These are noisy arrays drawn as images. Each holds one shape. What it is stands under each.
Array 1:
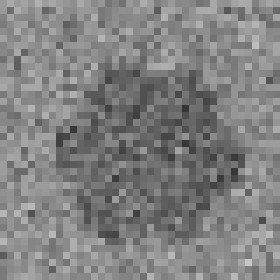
flower
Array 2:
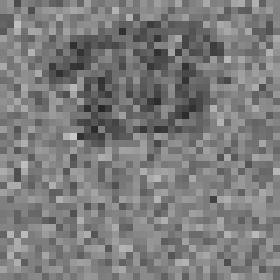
telephone
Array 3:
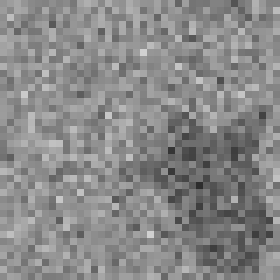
bell
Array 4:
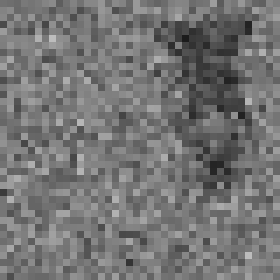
chess bishop
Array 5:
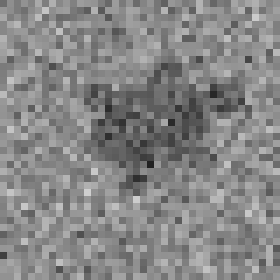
turtle
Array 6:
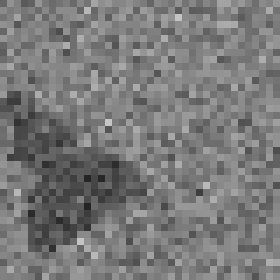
chess pawn
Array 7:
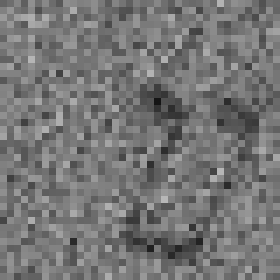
pair of musical notes
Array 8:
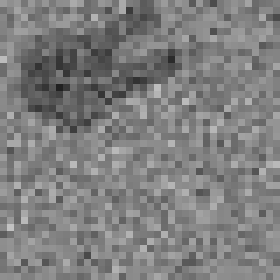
rabbit's head
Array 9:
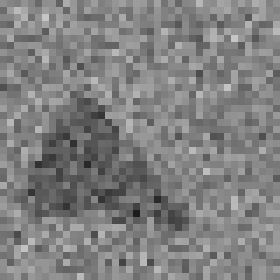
chess pawn
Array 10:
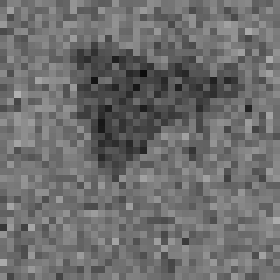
chess pawn
